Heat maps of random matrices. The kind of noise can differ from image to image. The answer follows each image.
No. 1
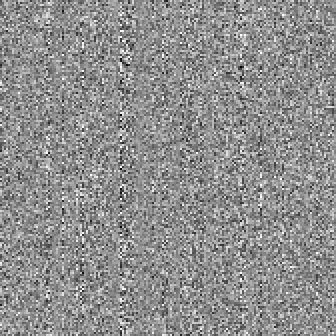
columns of uneven size
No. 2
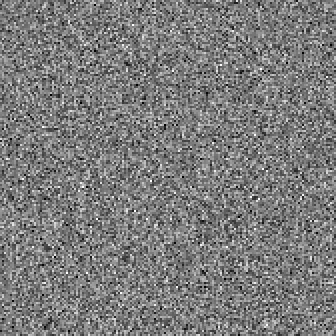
low rank plus noise
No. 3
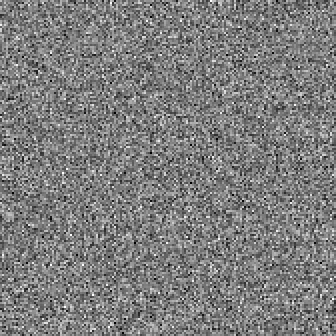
low rank plus noise
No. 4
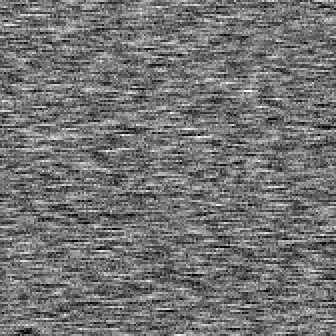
streaked along the rows
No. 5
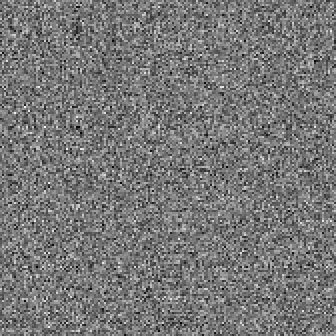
low rank plus noise
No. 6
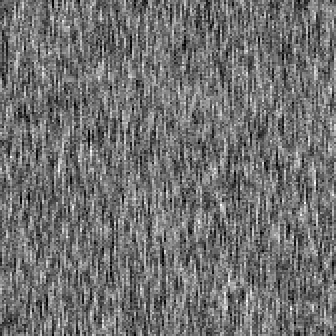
streaked along the columns
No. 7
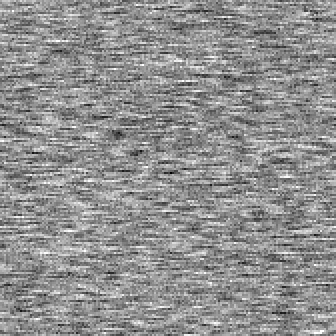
streaked along the rows
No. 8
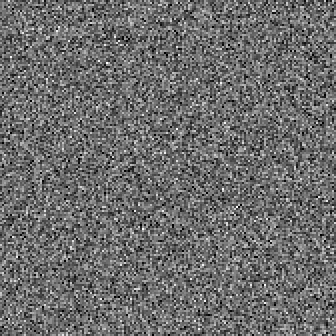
independent entries
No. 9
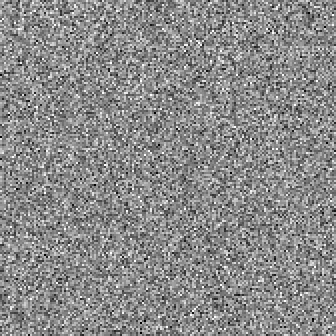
independent entries
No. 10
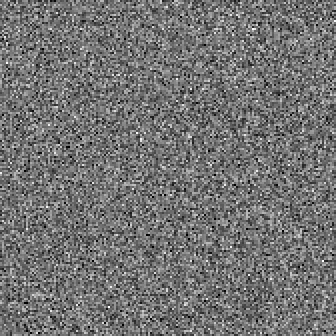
independent entries
